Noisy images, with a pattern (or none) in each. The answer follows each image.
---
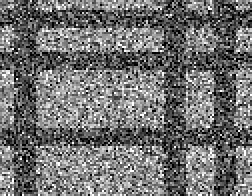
bands of rows crossing bands of columns
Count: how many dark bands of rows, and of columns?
3 and 3
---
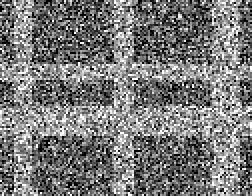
bands of rows crossing bands of columns
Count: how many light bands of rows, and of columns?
2 and 3
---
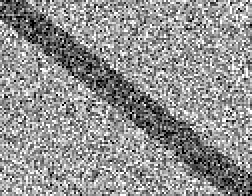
a diagonal band
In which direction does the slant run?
top left to bottom right
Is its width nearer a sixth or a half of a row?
a sixth
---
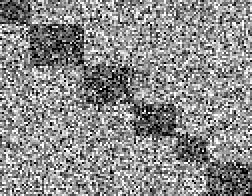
blocks along the diagonal
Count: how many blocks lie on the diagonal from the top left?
6
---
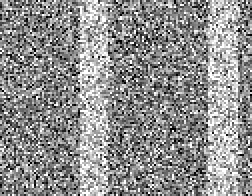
bands of columns
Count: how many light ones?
2
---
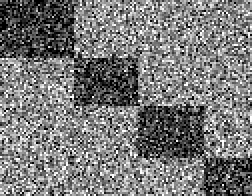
blocks along the diagonal
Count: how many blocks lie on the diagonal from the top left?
4
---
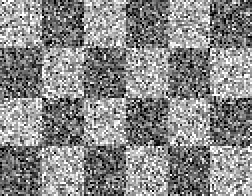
a checkerboard
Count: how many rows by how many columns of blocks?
4 by 6
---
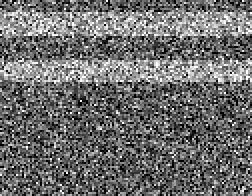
bands of rows
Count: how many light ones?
2
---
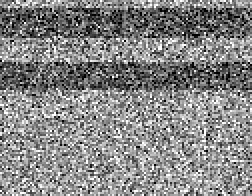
bands of rows
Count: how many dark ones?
2
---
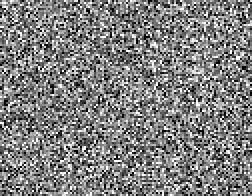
only noise
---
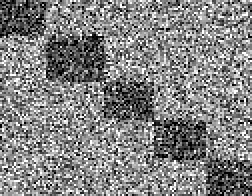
blocks along the diagonal
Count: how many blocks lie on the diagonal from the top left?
5
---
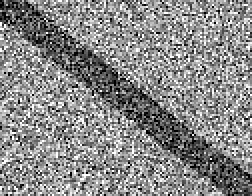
a diagonal band
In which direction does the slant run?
top left to bottom right
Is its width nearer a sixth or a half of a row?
a sixth
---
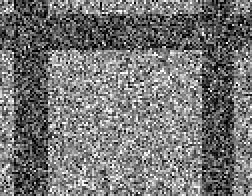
bands of rows crossing bands of columns
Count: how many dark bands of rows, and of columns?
1 and 2
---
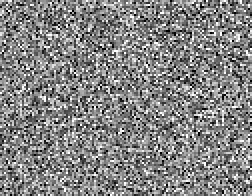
only noise
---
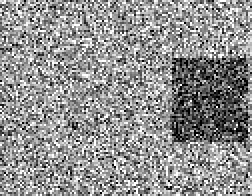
one block
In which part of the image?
middle right
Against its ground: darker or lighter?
darker
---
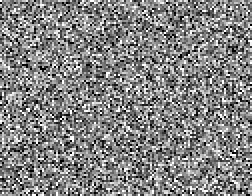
only noise
